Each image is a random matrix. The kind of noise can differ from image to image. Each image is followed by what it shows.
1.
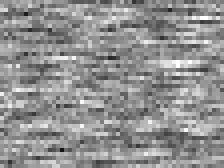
streaked along the rows
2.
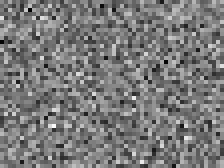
independent entries
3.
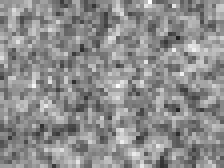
blotchy
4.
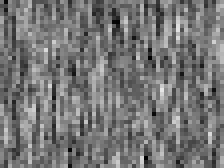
streaked along the columns
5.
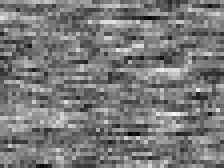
streaked along the rows
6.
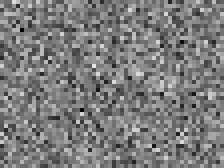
independent entries
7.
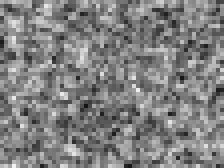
blotchy
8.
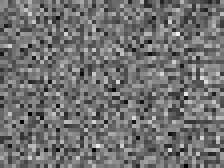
low rank plus noise
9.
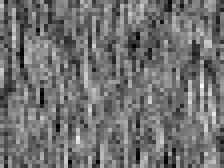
streaked along the columns
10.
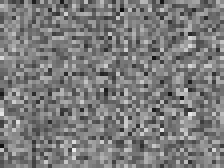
low rank plus noise
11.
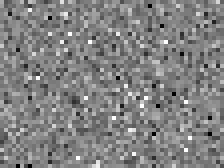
heavy tails
